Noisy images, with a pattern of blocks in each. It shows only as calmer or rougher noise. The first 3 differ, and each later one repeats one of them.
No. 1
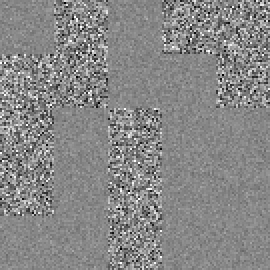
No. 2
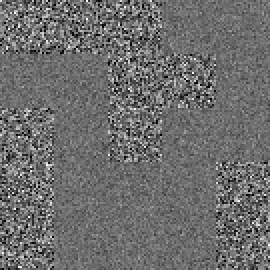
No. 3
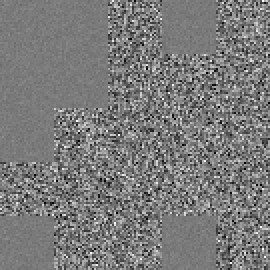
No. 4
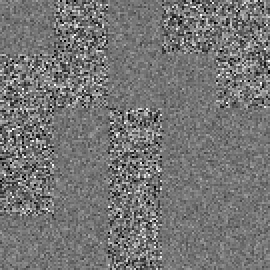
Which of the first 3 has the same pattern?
1
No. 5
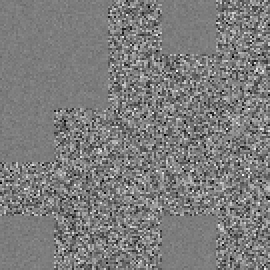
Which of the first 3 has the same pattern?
3
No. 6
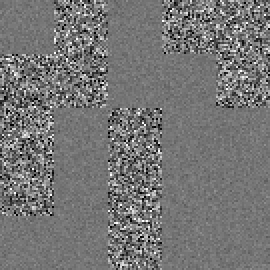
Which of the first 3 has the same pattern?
1
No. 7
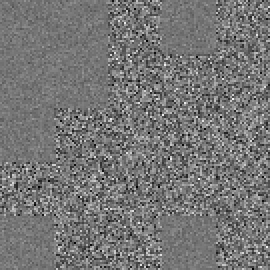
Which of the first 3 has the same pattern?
3
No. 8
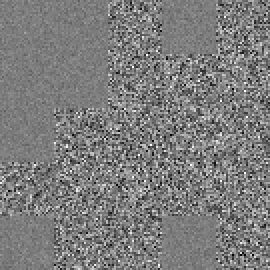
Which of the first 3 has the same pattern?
3
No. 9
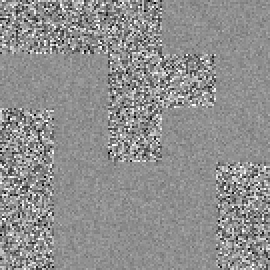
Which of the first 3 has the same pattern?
2
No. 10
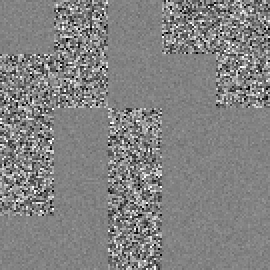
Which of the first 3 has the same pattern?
1
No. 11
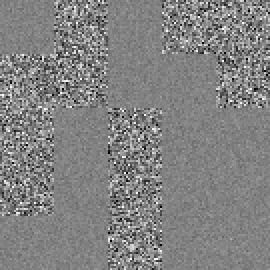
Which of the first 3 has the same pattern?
1
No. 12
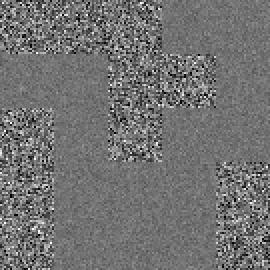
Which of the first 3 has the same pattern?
2
